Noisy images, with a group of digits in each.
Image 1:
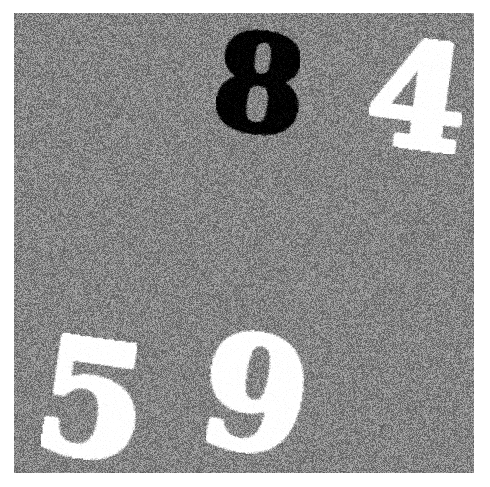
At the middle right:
nothing
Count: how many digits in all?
4
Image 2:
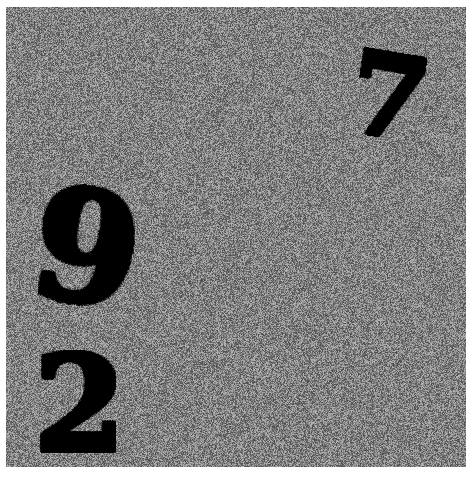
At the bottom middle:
nothing
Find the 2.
bottom left
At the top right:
7
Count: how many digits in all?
3
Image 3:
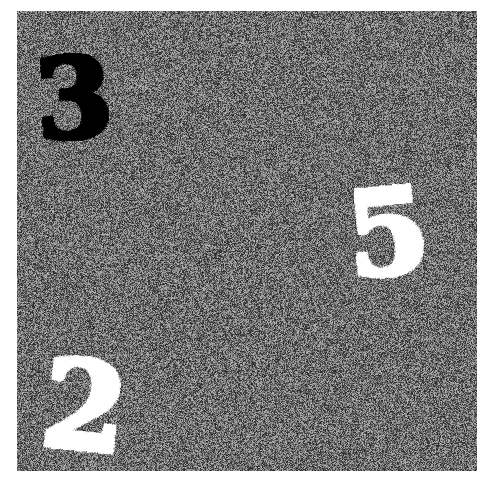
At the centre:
nothing
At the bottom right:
nothing
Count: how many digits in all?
3
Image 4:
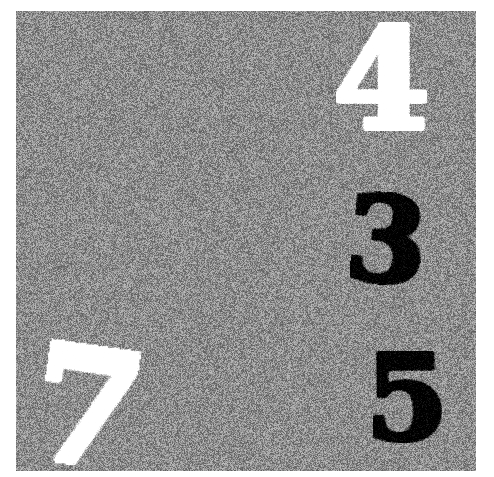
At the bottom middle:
nothing
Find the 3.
middle right
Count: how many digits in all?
4
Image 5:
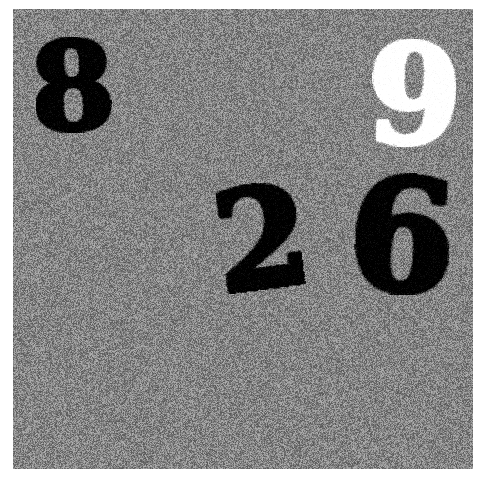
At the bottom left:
nothing
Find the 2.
centre
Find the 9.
top right
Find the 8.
top left
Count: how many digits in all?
4
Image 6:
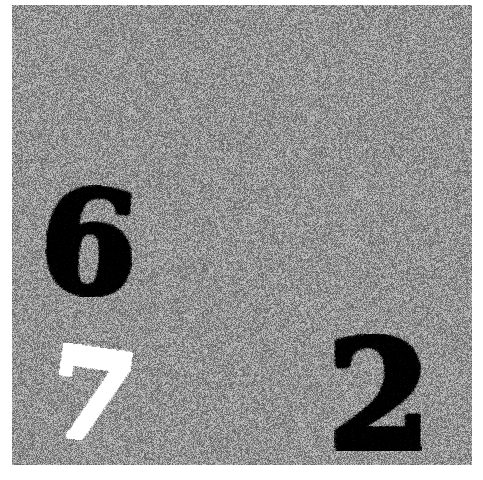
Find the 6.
middle left
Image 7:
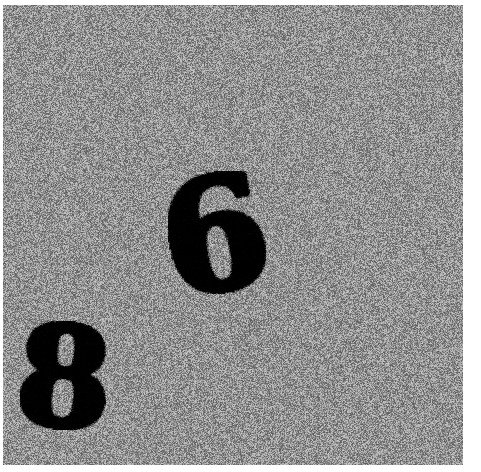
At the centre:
6
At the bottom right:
nothing
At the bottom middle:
nothing
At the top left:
nothing
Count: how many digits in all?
2
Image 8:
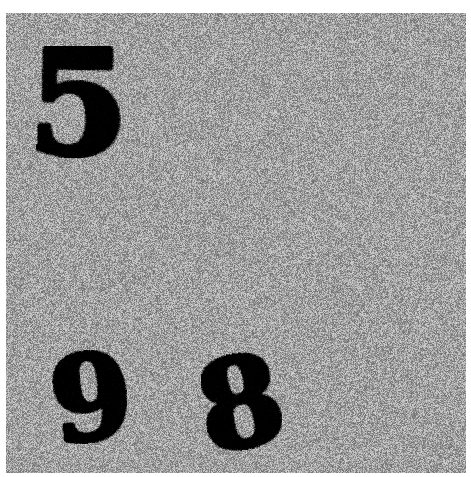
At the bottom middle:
8
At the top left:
5
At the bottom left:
9
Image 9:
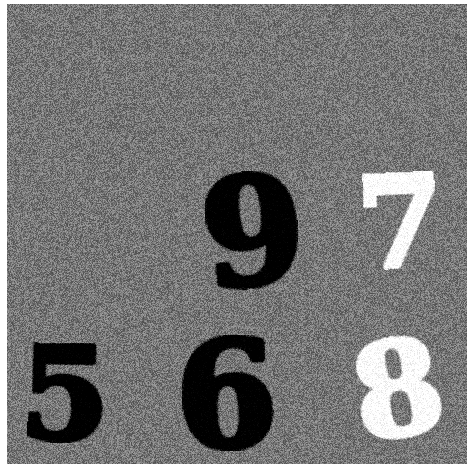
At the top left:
nothing
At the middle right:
7
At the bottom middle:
6
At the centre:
9
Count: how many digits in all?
5
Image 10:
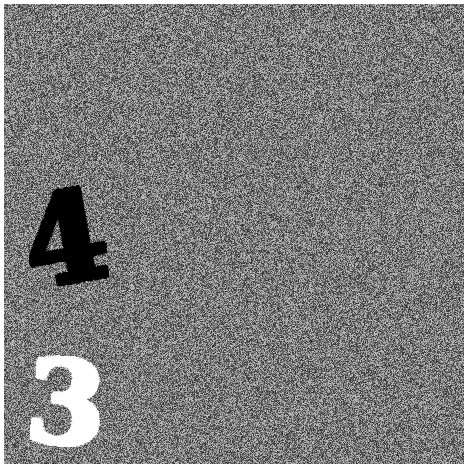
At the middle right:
nothing
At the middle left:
4
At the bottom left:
3
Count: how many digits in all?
2
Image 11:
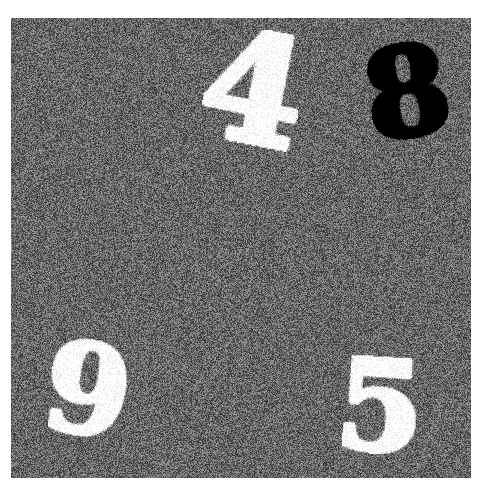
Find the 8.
top right
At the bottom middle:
nothing
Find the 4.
top middle
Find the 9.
bottom left
